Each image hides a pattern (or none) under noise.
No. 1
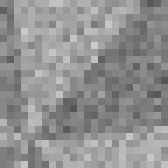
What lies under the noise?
spokes from one point
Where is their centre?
bottom left
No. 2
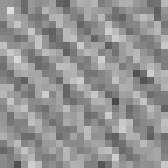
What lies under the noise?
diagonal stripes
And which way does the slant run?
top left to bottom right
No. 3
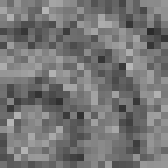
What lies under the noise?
rings round one point
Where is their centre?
bottom left
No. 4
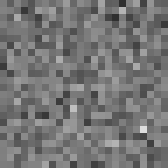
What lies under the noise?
only noise
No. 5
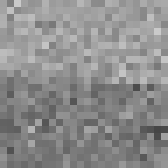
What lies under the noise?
a sharp edge
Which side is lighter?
top
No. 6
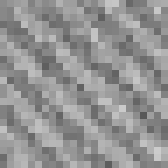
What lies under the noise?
diagonal stripes
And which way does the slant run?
top left to bottom right
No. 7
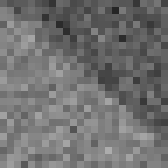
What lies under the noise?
a sharp edge
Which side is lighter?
bottom left
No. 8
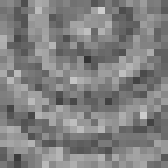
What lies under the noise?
rings round one point
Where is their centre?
top middle
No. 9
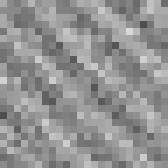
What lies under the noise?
diagonal stripes
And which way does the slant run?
top left to bottom right
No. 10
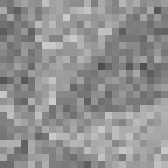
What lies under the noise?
spokes from one point
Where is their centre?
bottom left
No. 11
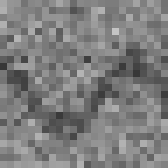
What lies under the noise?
a wavy band
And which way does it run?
left to right
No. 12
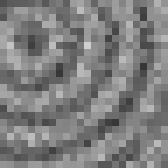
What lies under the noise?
rings round one point
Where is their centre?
top left
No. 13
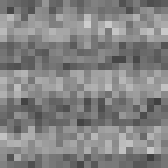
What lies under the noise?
horizontal stripes
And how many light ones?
3
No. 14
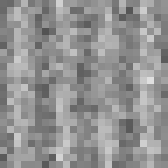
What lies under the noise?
vertical stripes
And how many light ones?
4
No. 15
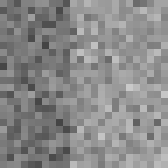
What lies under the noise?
a sharp edge
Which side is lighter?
right
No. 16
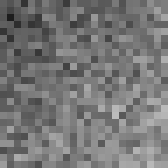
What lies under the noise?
a smooth slope
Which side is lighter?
bottom right
